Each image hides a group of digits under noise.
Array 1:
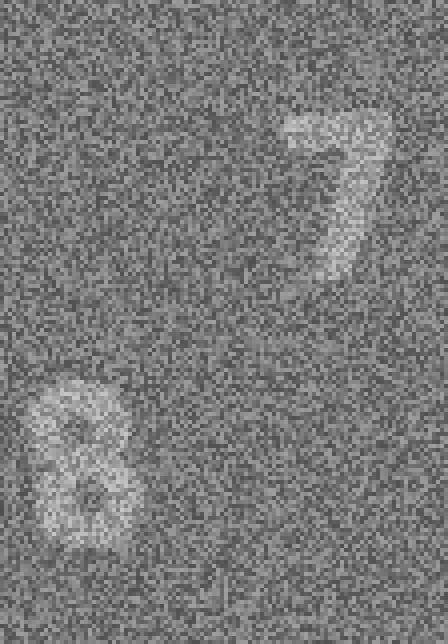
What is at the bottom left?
8
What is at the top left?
nothing
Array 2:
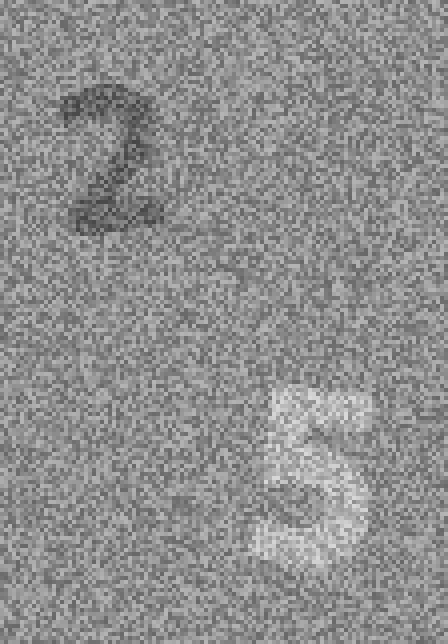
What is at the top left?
2
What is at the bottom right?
5
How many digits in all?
2
